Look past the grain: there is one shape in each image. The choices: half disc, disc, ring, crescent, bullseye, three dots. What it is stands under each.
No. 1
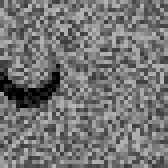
crescent
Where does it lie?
middle left
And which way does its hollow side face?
up
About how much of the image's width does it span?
a third
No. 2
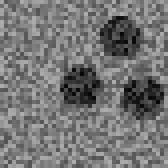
three dots
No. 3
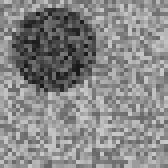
disc
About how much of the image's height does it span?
half
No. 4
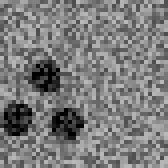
three dots
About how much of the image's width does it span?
half
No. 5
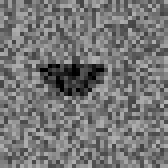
half disc
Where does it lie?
centre
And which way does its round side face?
down
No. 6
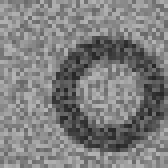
ring
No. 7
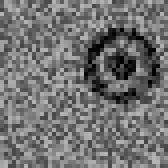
bullseye
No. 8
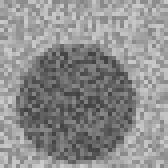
disc
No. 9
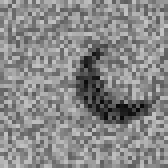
crescent
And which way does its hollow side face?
up and right
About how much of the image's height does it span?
half
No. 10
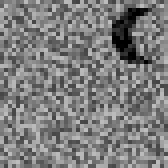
crescent
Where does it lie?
top right
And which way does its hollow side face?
right
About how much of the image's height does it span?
a third
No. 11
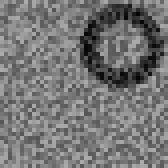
ring
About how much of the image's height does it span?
half
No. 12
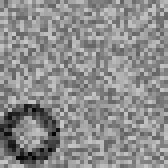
ring
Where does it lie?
bottom left
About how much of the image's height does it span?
a third
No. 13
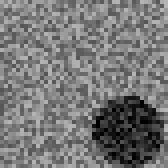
disc
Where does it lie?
bottom right
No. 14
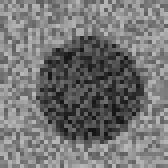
disc
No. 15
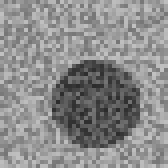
disc
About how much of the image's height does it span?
half
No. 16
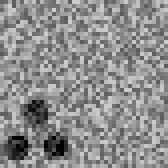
three dots
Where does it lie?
bottom left
